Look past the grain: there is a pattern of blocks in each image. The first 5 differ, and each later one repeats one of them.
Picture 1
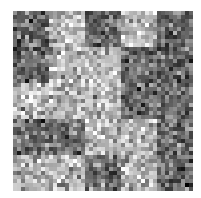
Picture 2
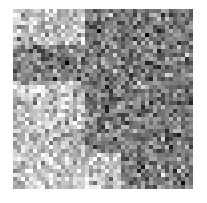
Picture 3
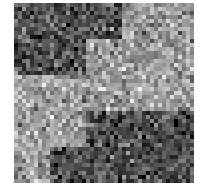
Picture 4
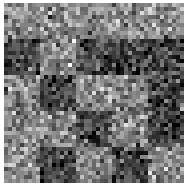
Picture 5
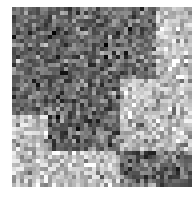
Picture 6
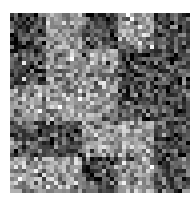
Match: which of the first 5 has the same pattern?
1
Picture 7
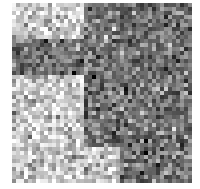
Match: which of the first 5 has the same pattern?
2
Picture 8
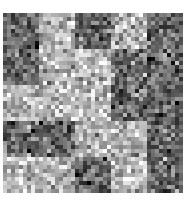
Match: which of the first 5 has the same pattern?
1
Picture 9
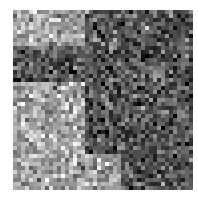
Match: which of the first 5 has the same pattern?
2
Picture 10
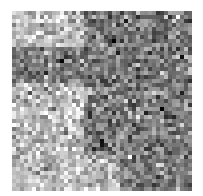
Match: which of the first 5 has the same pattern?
2
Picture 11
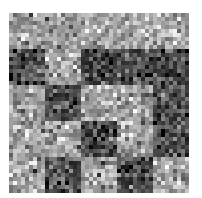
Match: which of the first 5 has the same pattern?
4
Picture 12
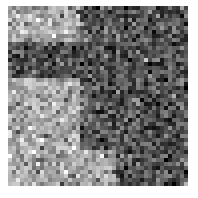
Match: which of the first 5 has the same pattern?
2
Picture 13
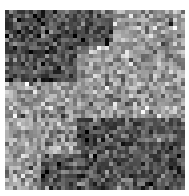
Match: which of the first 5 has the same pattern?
3
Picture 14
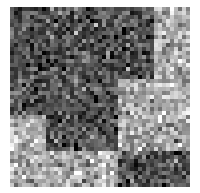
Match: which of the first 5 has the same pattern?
5
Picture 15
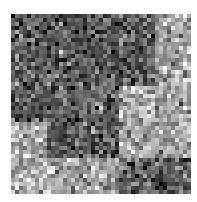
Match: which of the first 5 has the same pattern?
5
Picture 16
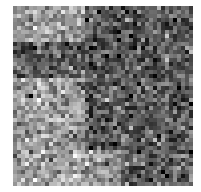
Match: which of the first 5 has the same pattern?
2
